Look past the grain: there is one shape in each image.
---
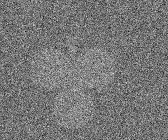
club
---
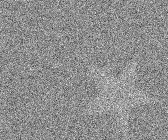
star
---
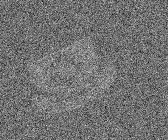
telephone
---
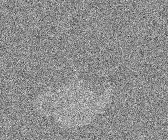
teapot
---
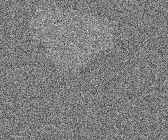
cloud
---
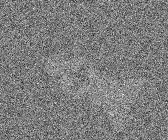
chess bishop
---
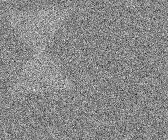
bow tie
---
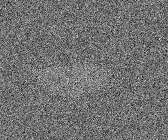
umbrella
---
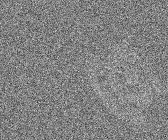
telephone
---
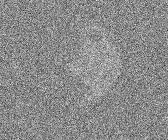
teapot
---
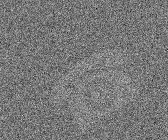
telephone
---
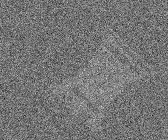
chess rook
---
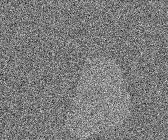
cloud
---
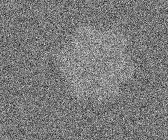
flower
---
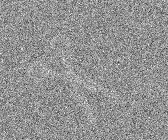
pair of scissors
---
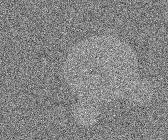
bear's head
